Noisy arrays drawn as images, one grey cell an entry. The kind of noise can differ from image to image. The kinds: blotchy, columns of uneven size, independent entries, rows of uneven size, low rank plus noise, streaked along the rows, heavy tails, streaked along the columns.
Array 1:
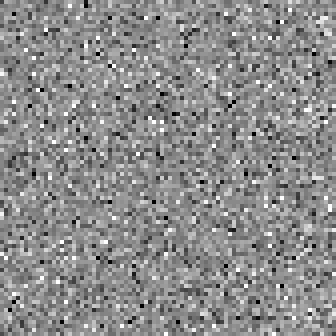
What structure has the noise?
heavy tails
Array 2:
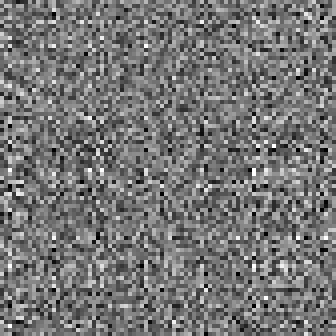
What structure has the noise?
low rank plus noise
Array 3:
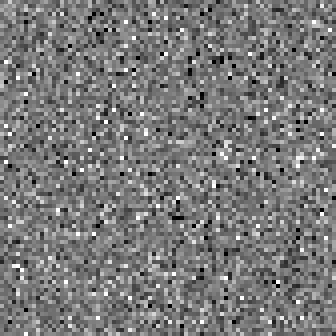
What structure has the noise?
heavy tails
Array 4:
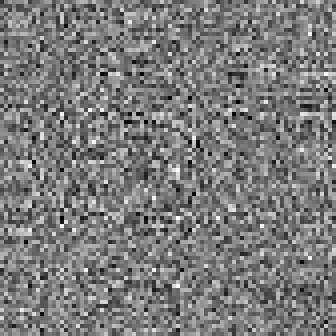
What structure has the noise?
low rank plus noise
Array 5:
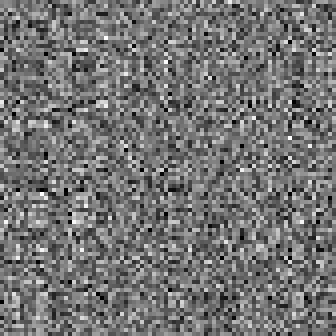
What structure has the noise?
low rank plus noise
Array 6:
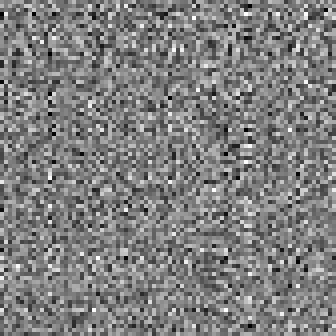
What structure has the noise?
low rank plus noise
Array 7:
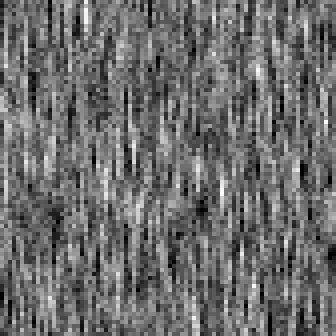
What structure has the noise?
streaked along the columns
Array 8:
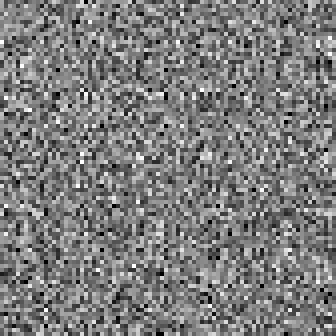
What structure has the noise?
low rank plus noise
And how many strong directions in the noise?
one
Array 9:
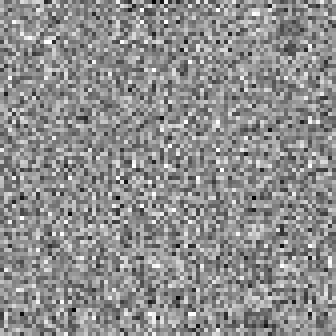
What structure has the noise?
low rank plus noise
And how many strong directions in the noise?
one
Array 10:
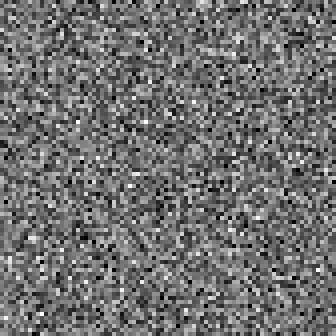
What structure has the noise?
independent entries
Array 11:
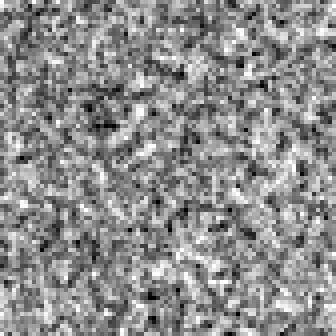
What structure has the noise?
blotchy
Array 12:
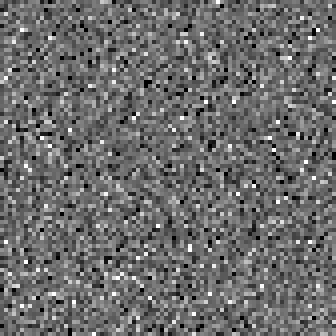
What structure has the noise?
heavy tails
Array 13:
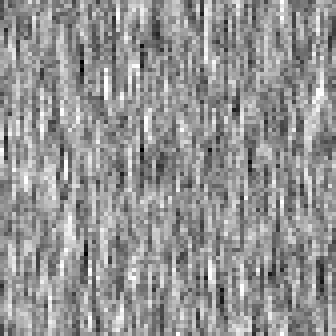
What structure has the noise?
streaked along the columns
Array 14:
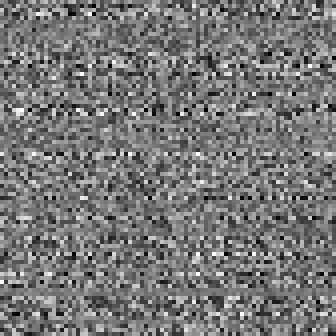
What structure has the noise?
rows of uneven size
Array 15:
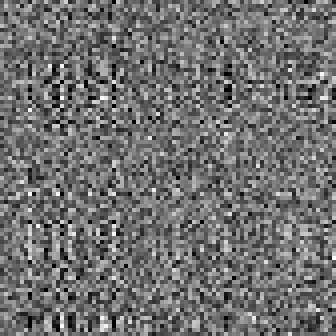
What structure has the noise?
low rank plus noise
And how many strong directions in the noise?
one
